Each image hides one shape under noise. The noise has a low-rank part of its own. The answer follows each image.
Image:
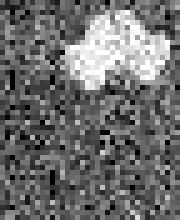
car
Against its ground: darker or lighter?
lighter
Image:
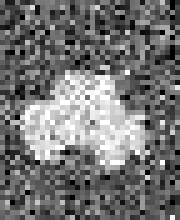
car
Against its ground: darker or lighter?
lighter
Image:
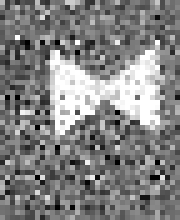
bow tie
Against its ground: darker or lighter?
lighter
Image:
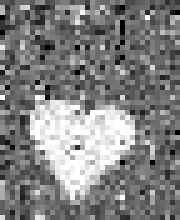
heart
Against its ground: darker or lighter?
lighter
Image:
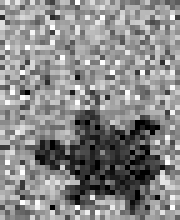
turtle
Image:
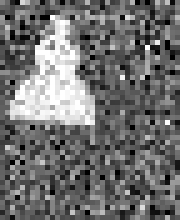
chess pawn
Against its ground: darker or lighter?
lighter
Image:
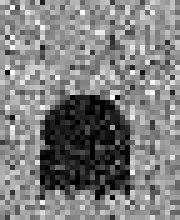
ghost
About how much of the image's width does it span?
half
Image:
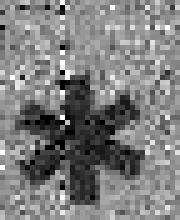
asterisk
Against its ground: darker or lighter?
darker
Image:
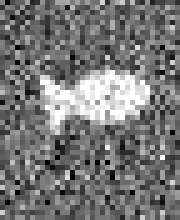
fish
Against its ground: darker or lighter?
lighter
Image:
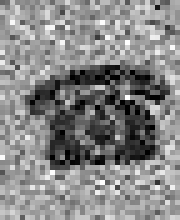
telephone
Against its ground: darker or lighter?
darker
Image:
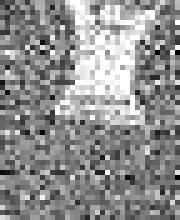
chess rook
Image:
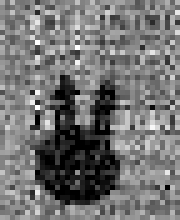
rabbit's head
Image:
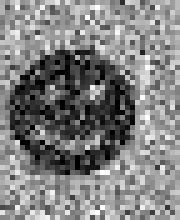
smiling face
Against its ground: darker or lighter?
darker
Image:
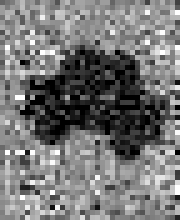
car
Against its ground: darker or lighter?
darker
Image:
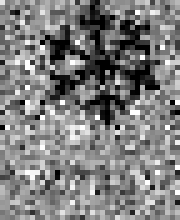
snowflake
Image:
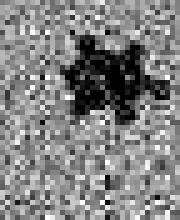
turtle
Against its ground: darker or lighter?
darker
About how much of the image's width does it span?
two thirds
